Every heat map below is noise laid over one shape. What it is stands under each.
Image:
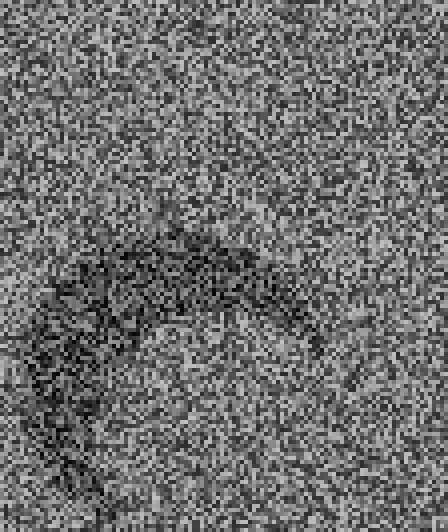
crescent
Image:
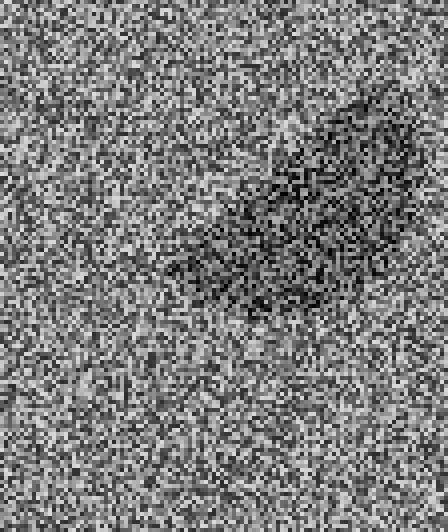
half disc
